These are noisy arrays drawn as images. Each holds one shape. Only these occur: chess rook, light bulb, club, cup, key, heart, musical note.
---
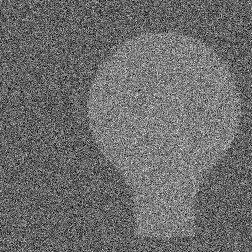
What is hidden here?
light light bulb
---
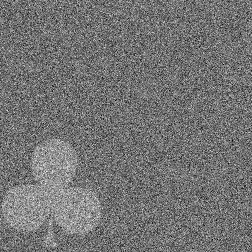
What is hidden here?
light club, bottom left
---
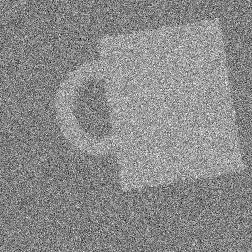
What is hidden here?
light cup
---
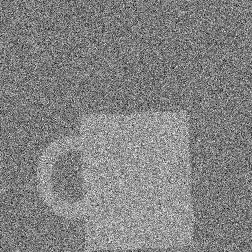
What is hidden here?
light cup
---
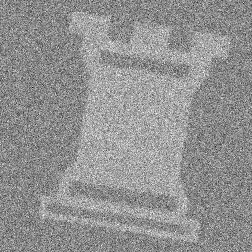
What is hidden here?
light chess rook
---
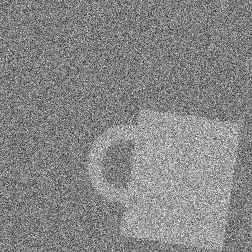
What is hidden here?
light cup
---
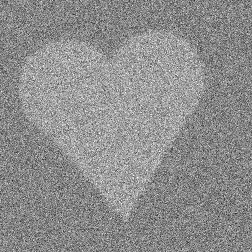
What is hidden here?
light heart
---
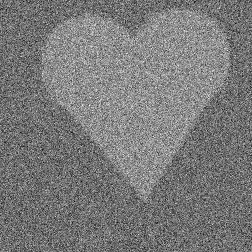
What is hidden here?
light heart
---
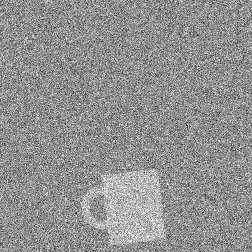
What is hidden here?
light cup, bottom middle
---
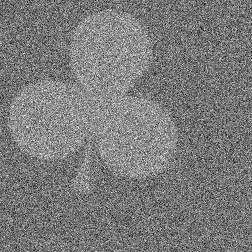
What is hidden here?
light club
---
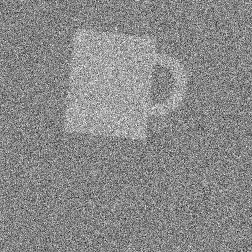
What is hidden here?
light cup
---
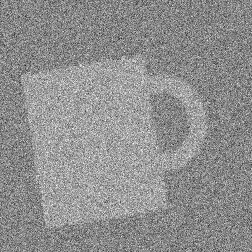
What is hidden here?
light cup
